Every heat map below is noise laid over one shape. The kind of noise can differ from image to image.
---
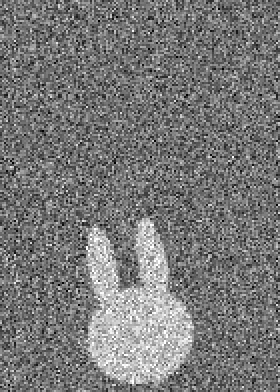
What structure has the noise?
low rank plus noise
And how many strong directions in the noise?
three or four
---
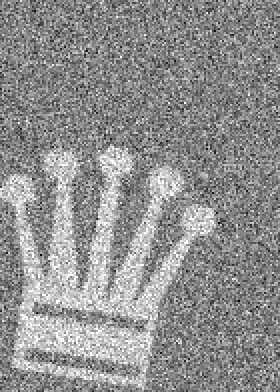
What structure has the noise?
independent entries
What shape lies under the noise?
chess queen
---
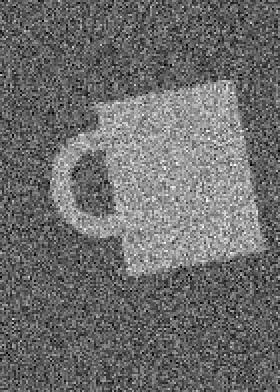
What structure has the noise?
low rank plus noise
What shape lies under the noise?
cup
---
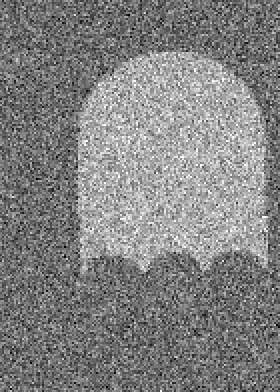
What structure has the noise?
independent entries
